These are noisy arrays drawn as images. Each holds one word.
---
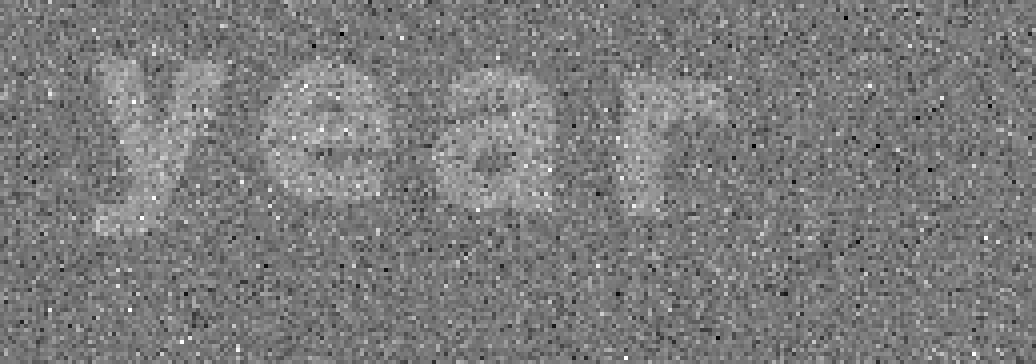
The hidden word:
year
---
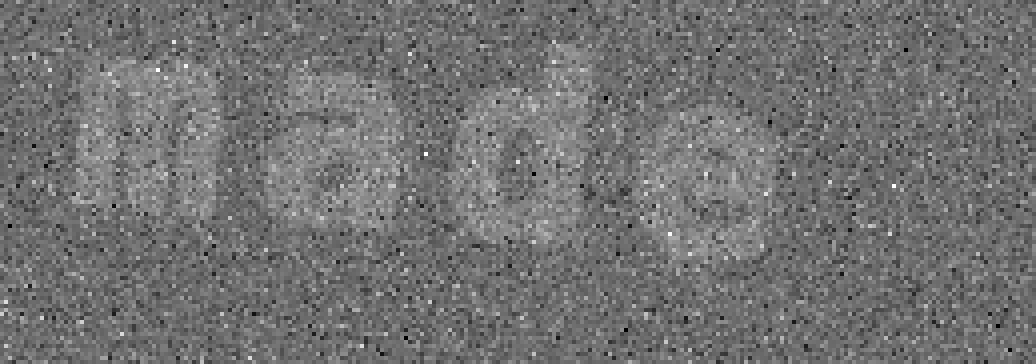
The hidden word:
made
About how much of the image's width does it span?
two thirds
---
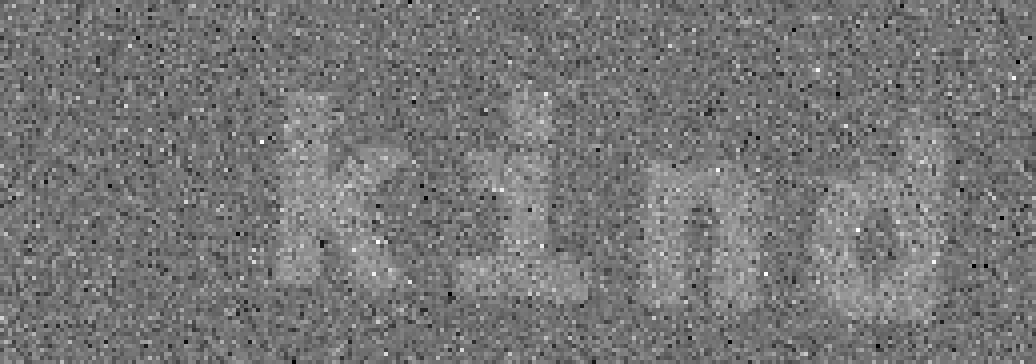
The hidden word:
kind
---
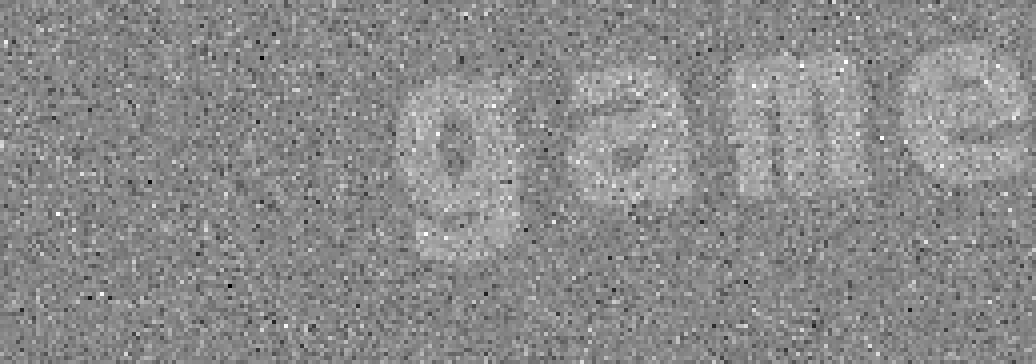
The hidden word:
game
